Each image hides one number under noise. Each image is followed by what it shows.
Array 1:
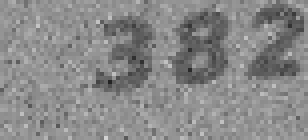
382
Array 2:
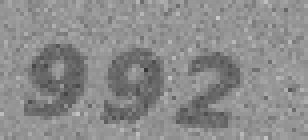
992
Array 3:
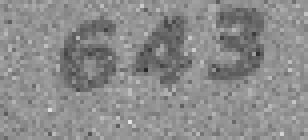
643
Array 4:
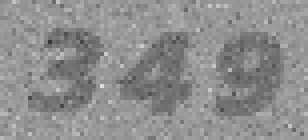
349
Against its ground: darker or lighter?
darker
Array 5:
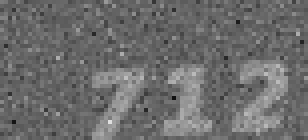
712
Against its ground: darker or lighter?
lighter
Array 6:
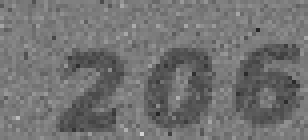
206
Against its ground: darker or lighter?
darker
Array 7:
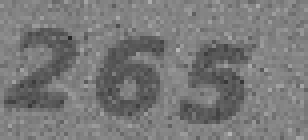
265
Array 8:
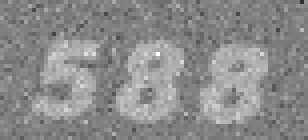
588
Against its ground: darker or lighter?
lighter
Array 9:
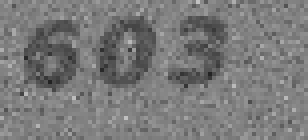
603
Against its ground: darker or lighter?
darker
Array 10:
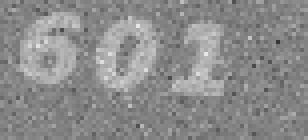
601
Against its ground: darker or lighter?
lighter
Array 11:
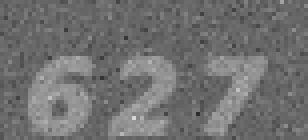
627
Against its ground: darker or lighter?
lighter
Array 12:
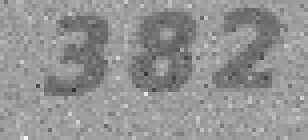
382
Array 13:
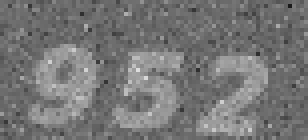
952
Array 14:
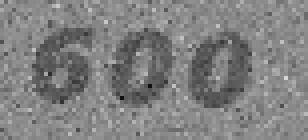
600
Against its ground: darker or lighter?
darker
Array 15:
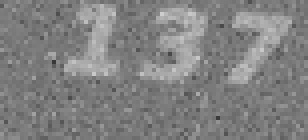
137
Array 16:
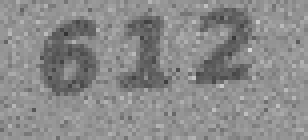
612
